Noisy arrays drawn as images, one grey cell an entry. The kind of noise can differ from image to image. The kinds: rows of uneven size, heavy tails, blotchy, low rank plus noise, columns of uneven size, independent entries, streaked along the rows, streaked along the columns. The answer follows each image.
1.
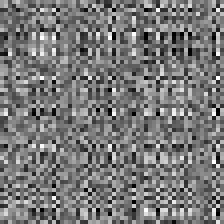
low rank plus noise
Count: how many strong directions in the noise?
one
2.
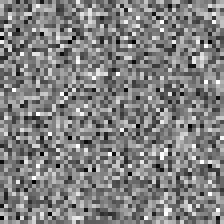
independent entries
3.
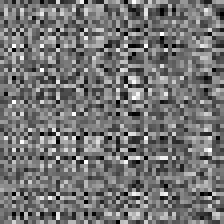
low rank plus noise
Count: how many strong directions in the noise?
one
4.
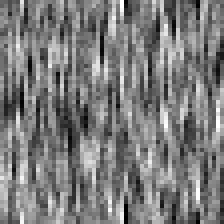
streaked along the columns
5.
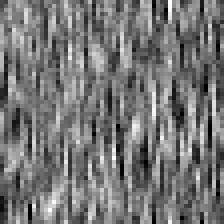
streaked along the columns
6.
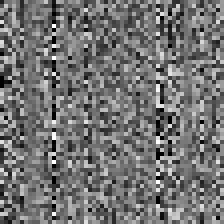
columns of uneven size
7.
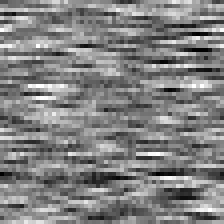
streaked along the rows
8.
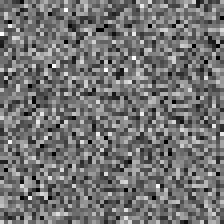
independent entries
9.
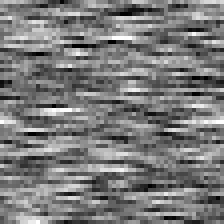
streaked along the rows
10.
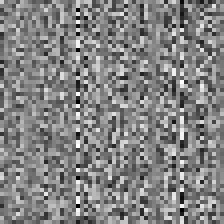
columns of uneven size
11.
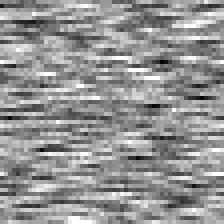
streaked along the rows
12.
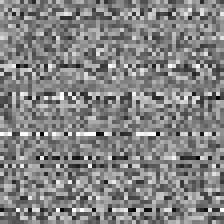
rows of uneven size
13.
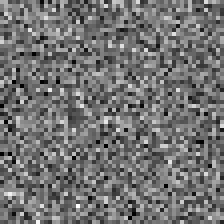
independent entries
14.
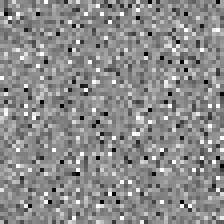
heavy tails
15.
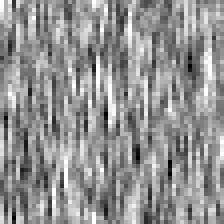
streaked along the columns
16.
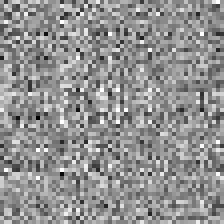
low rank plus noise
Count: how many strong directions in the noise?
three or four
